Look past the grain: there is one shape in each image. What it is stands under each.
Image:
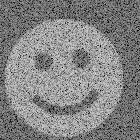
smiling face
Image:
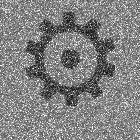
gear
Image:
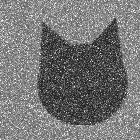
cat's head
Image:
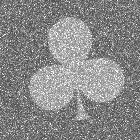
club
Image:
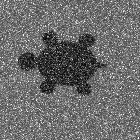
turtle
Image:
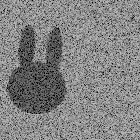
rabbit's head
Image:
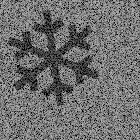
snowflake
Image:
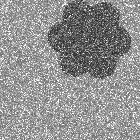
flower
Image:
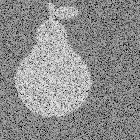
pear
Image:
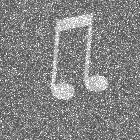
pair of musical notes
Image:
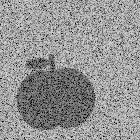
apple
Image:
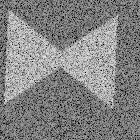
bow tie
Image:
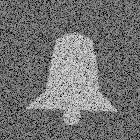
bell
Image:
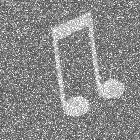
pair of musical notes
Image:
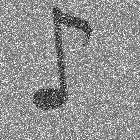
musical note
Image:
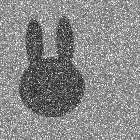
rabbit's head
